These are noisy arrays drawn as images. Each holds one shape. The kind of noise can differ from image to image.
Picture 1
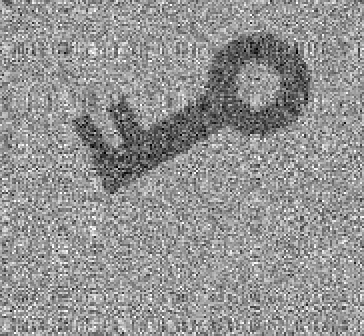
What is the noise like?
low rank plus noise
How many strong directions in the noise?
one
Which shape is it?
key
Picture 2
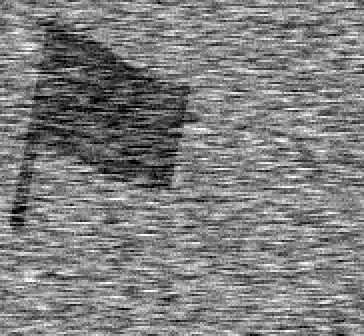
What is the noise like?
streaked along the rows
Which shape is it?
flag
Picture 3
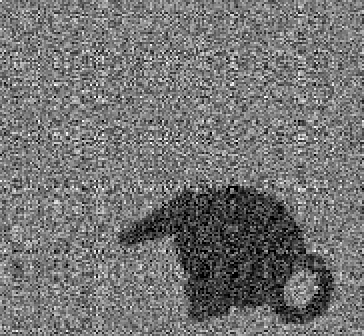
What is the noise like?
low rank plus noise
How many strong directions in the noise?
two
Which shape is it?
teapot
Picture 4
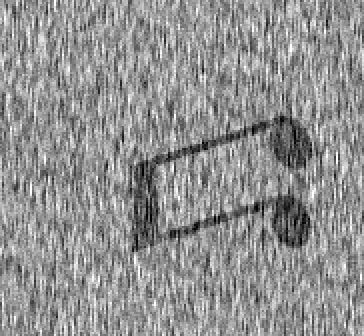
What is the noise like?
streaked along the columns
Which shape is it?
pair of musical notes
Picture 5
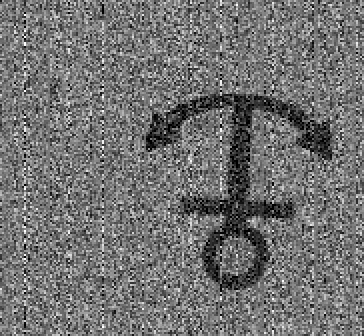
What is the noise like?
columns of uneven size
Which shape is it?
anchor
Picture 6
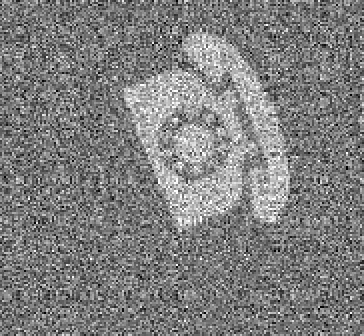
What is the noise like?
low rank plus noise
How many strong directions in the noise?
two
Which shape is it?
telephone
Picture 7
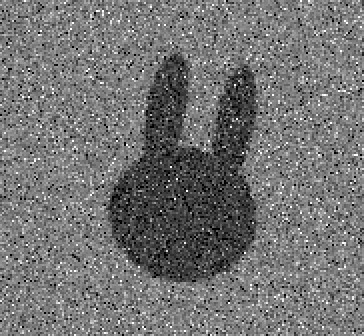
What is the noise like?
heavy tails
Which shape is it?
rabbit's head
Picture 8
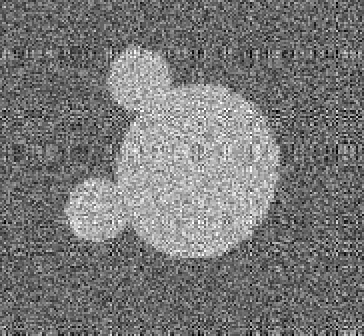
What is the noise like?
low rank plus noise
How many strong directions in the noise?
one
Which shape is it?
bear's head
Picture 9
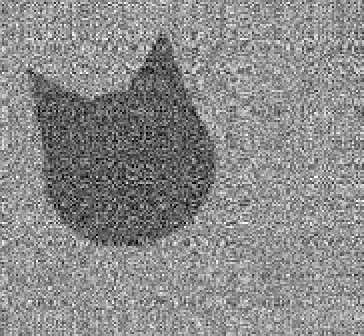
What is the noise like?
low rank plus noise
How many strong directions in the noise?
three or four
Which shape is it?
cat's head
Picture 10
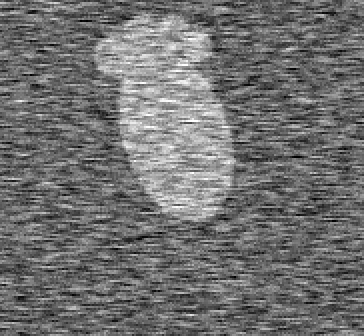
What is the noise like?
streaked along the rows
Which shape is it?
footprint
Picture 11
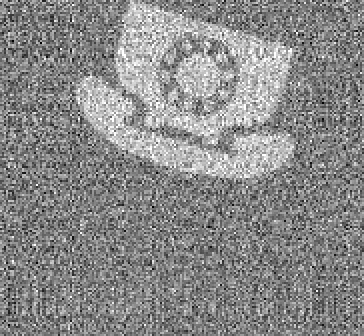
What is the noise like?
low rank plus noise
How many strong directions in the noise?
two
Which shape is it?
telephone
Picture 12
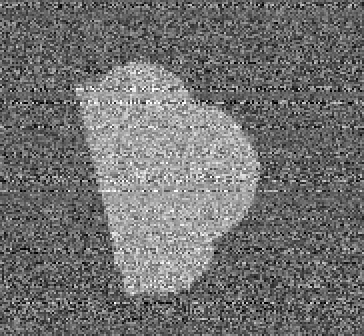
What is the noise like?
rows of uneven size
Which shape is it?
cloud
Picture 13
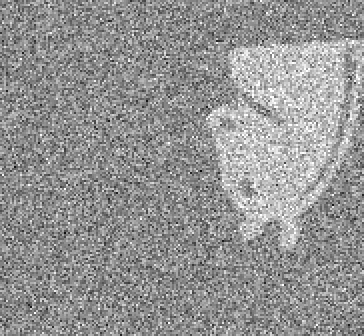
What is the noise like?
independent entries
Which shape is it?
chess knight
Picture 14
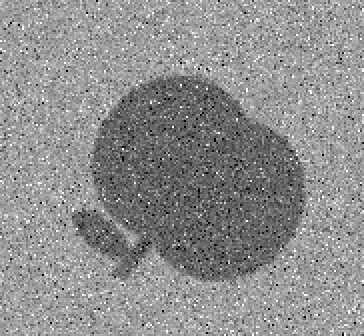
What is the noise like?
heavy tails
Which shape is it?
apple
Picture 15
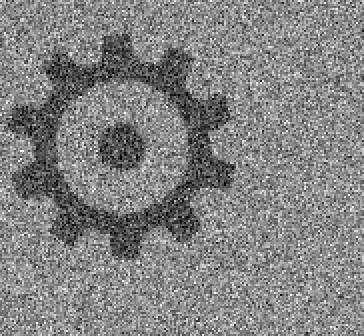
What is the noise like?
independent entries
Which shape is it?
gear
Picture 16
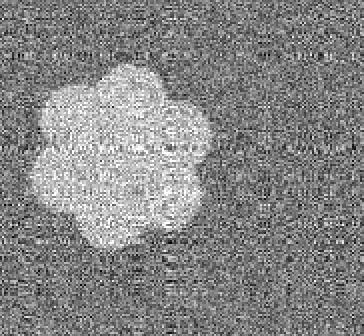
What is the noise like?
low rank plus noise
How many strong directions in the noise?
two
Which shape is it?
flower
